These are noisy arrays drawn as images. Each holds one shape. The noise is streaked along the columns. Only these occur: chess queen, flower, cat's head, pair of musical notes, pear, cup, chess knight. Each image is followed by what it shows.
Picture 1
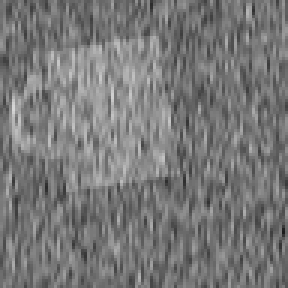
cup
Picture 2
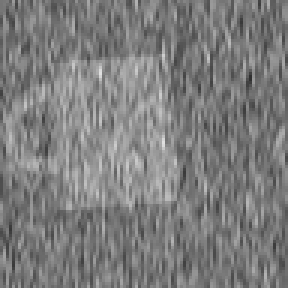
cup
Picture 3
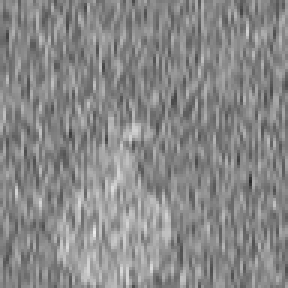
pear
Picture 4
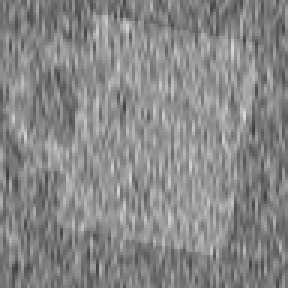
cup
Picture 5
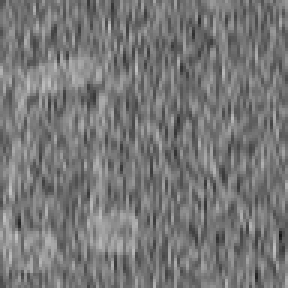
pair of musical notes
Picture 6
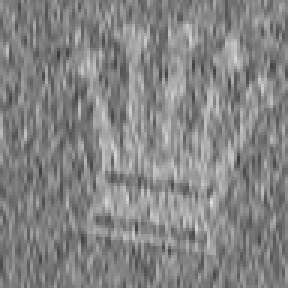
chess queen
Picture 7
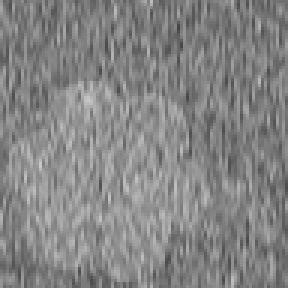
flower
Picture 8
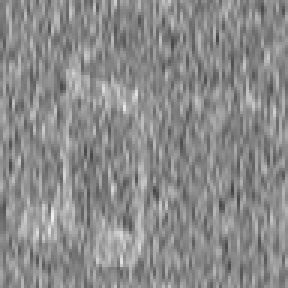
pair of musical notes
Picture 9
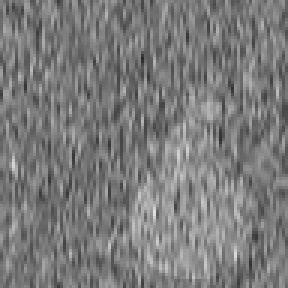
pear
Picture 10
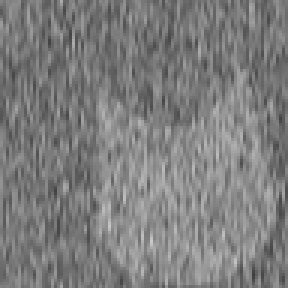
cat's head
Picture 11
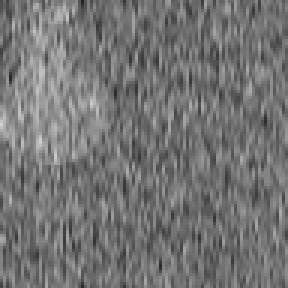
pear
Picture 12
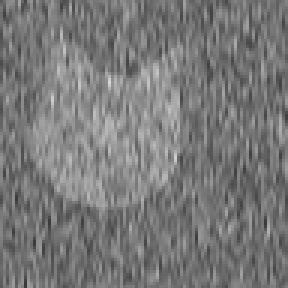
cat's head
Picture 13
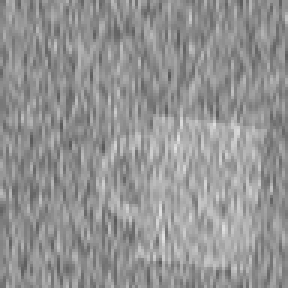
cup
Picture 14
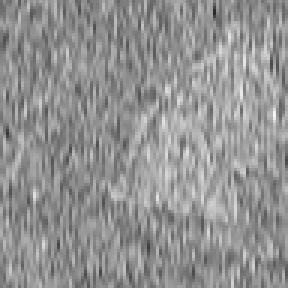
chess knight
